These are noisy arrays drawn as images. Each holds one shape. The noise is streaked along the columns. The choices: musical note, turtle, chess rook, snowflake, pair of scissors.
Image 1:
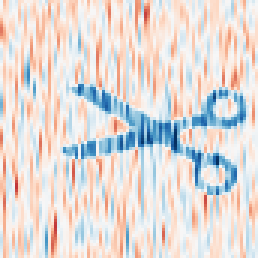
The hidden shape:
pair of scissors
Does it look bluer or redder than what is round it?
bluer
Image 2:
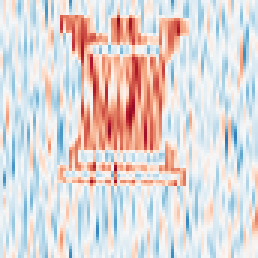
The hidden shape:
chess rook
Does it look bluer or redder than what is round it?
redder
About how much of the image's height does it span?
two thirds
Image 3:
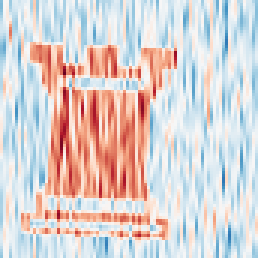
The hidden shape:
chess rook
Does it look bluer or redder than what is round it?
redder
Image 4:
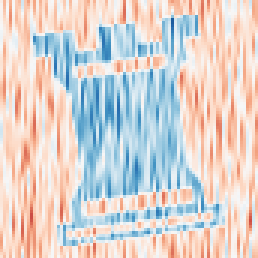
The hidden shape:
chess rook
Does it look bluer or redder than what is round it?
bluer
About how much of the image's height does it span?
nearly all
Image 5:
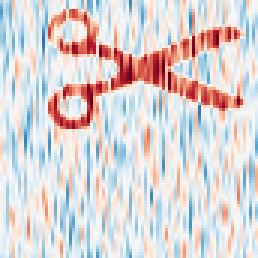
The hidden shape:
pair of scissors
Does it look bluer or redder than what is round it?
redder
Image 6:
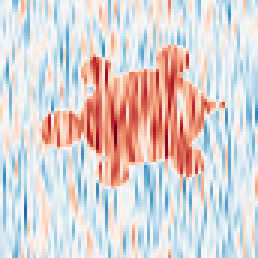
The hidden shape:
turtle
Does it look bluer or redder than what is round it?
redder
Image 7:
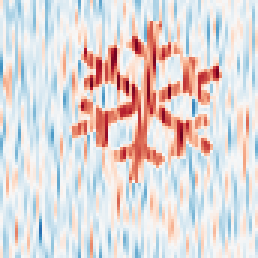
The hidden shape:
snowflake
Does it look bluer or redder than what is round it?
redder
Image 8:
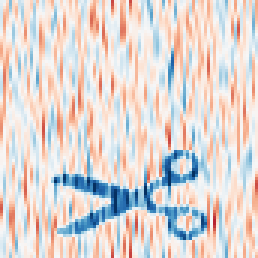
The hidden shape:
pair of scissors
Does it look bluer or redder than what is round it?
bluer
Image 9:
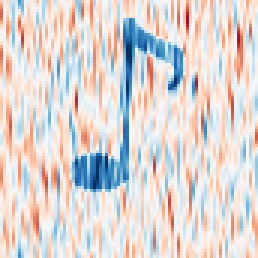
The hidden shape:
musical note
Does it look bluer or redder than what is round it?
bluer
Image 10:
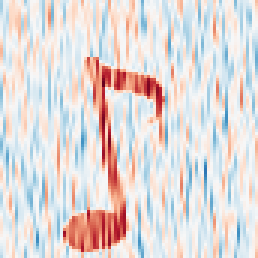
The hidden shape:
musical note
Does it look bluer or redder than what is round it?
redder
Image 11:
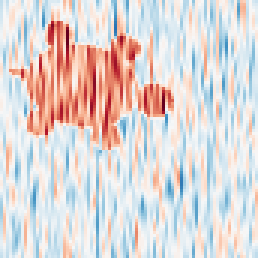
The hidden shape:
turtle
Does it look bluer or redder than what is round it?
redder
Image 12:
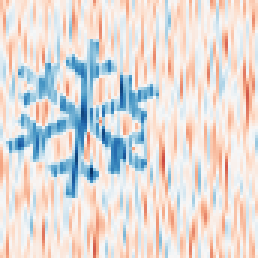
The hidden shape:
snowflake
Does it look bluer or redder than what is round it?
bluer
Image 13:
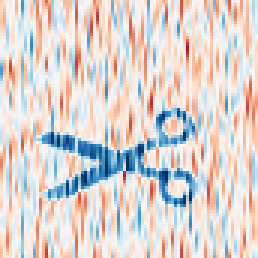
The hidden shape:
pair of scissors
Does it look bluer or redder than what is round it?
bluer
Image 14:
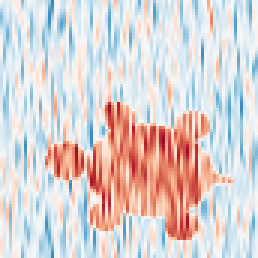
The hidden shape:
turtle
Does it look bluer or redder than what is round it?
redder
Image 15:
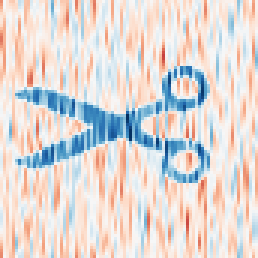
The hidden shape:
pair of scissors
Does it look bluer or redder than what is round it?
bluer
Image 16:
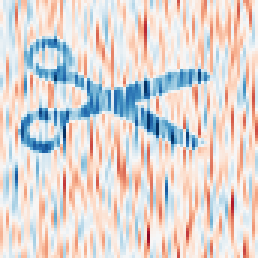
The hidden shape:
pair of scissors
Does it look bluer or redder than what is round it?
bluer
